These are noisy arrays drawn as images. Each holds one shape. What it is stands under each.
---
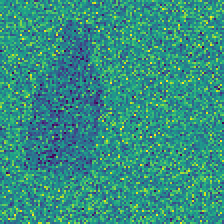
dark bottle
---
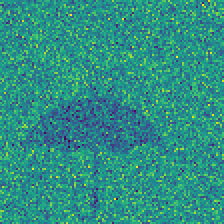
dark umbrella
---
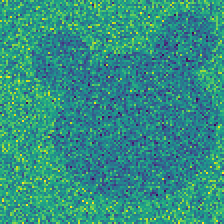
dark bear's head
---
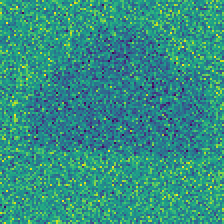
dark cloud
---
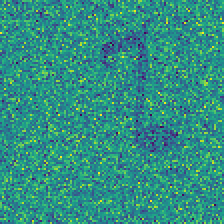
dark musical note
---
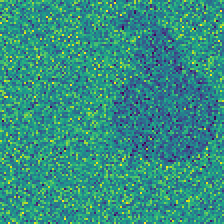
dark pear
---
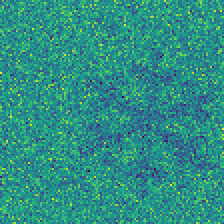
dark snowflake
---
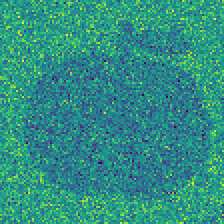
dark apple
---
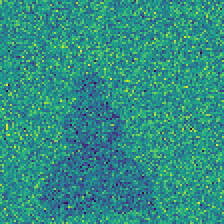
dark chess pawn
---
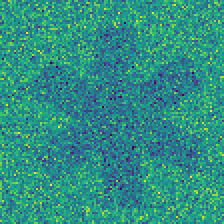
dark asterisk
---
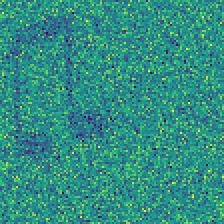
dark pair of musical notes
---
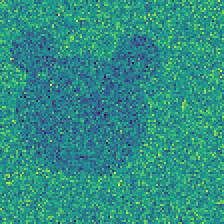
dark bear's head
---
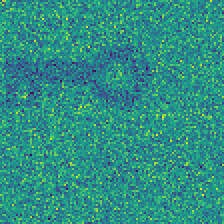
dark key
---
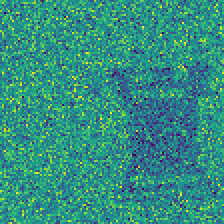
dark chess rook
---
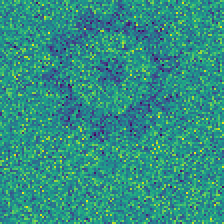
dark gear
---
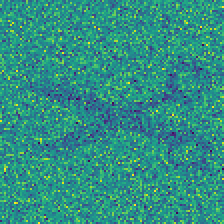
dark pair of scissors
